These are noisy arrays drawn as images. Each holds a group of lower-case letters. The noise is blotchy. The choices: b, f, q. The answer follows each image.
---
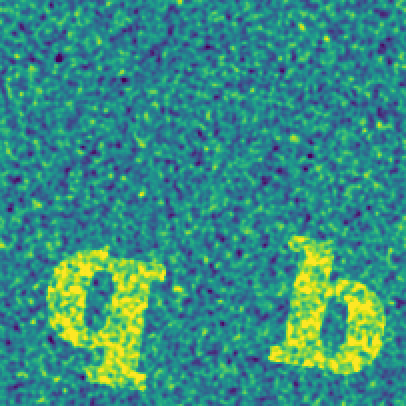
bottom left: q; bottom right: b
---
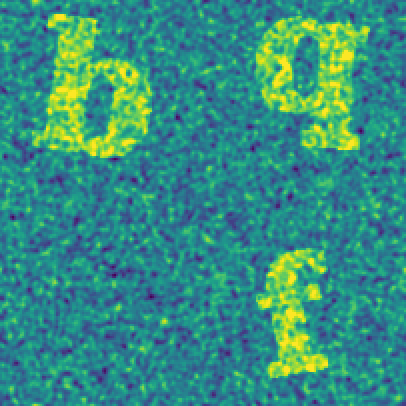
top left: b; top right: q; bottom right: f
